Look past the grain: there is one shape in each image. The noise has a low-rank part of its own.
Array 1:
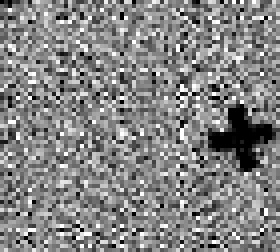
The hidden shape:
cross
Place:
middle right
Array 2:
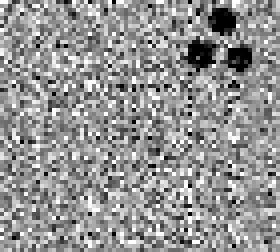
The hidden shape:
three dots
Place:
top right
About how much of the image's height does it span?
a quarter
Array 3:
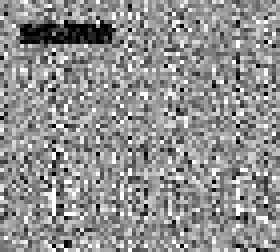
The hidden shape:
bar
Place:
top left
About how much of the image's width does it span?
a third
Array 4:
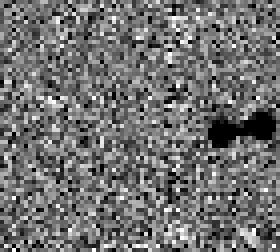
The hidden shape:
dumbbell
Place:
middle right
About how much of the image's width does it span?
a quarter
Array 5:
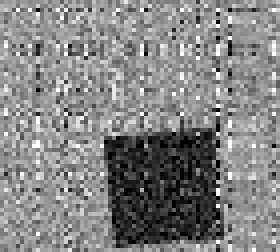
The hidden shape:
square
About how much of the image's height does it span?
half
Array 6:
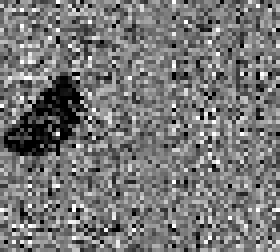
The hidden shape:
half disc
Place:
middle left
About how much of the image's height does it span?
a third
